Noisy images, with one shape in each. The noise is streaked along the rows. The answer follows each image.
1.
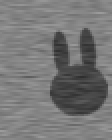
rabbit's head
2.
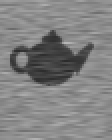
teapot
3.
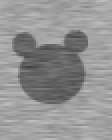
bear's head
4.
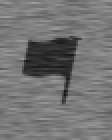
flag
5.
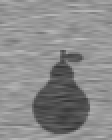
pear
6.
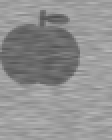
apple
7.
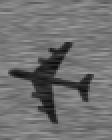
airplane
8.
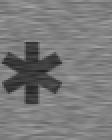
asterisk
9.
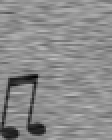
pair of musical notes
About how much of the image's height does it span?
half
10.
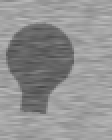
light bulb
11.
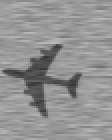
airplane
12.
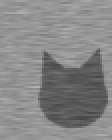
cat's head
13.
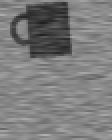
cup
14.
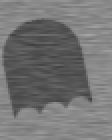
ghost
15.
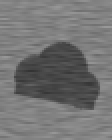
cloud
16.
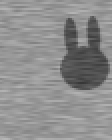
rabbit's head
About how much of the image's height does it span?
half
